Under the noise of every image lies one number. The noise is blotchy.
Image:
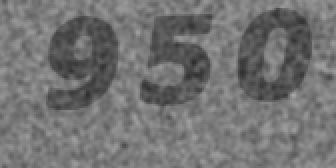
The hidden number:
950
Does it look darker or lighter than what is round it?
darker
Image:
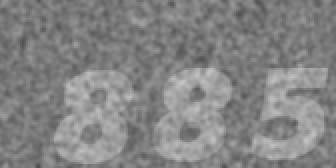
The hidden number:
885
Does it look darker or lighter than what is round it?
lighter
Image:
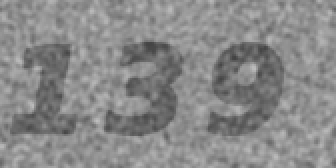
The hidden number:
139
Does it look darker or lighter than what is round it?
darker
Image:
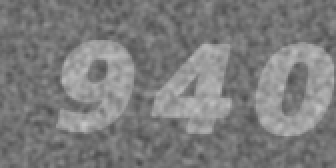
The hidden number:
940
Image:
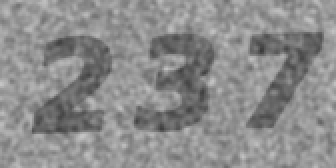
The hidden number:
237
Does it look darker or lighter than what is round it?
darker
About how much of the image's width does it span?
nearly all
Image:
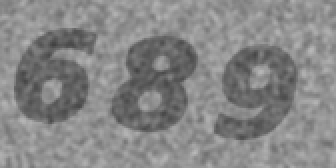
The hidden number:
689
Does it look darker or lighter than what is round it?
darker
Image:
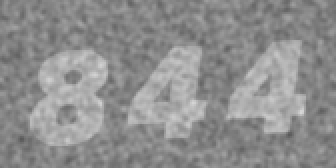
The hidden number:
844
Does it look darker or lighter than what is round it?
lighter
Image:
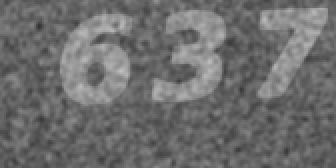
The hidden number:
637
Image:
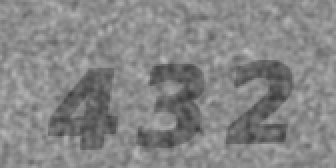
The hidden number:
432
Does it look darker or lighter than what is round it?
darker
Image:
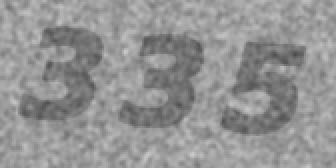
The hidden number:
335
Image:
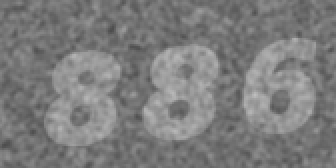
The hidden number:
886
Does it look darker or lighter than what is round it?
lighter
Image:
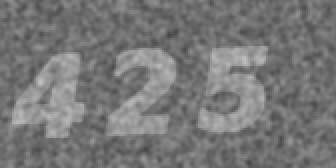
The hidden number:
425
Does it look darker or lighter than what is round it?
lighter
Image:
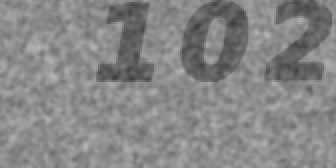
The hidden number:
102
